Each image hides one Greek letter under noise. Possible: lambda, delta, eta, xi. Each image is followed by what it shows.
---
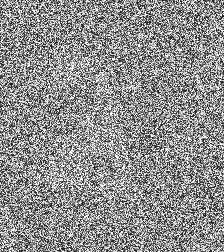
light lambda
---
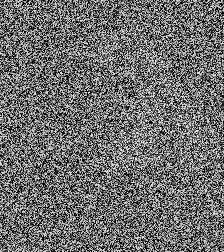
light lambda
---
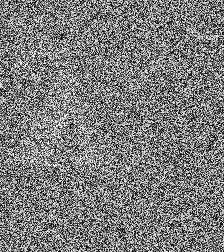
light lambda
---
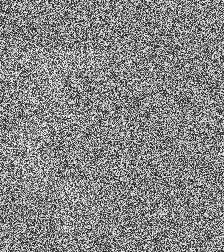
light xi
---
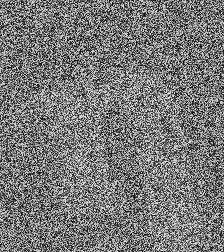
light eta
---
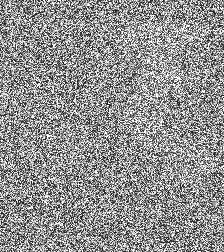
light xi
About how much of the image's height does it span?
two thirds
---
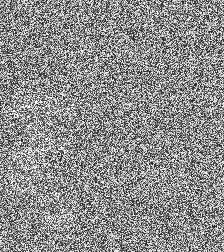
light xi
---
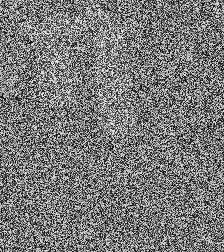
light eta
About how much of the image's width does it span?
half
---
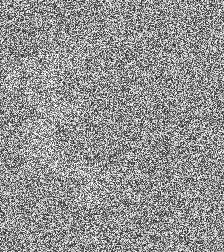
light xi
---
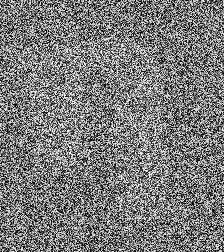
light eta
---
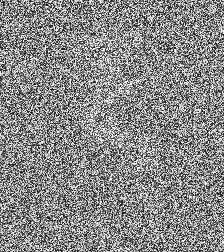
light xi
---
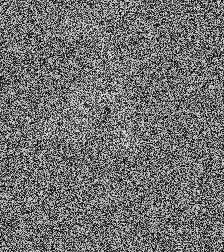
light lambda
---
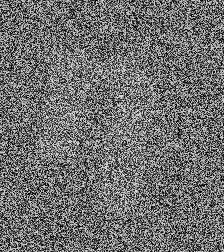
light eta
